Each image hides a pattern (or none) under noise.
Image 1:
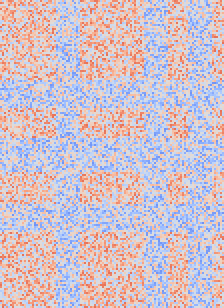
bands of rows crossing bands of columns
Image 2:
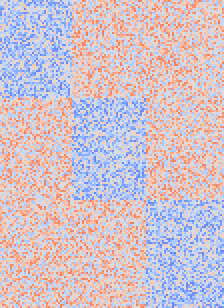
blocks along the diagonal
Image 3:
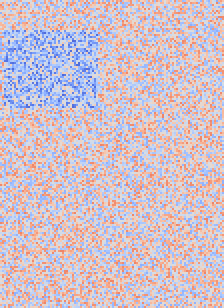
one block
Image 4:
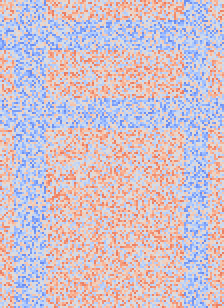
bands of rows crossing bands of columns
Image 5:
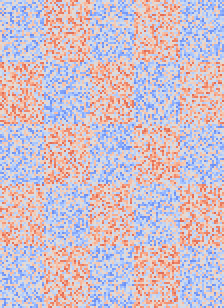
a checkerboard
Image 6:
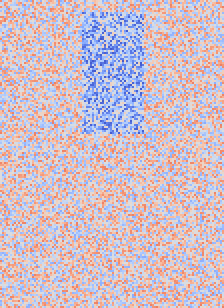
one block
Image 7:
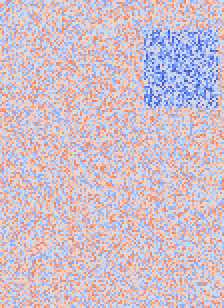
one block
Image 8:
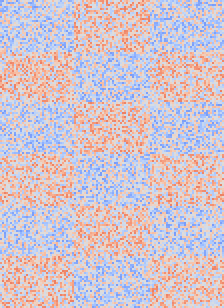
a checkerboard
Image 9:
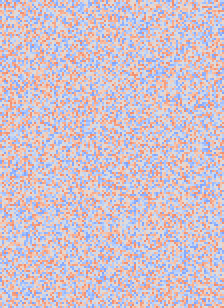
only noise
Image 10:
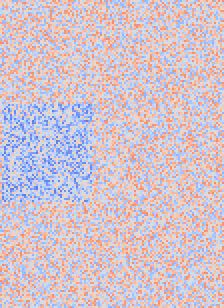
one block
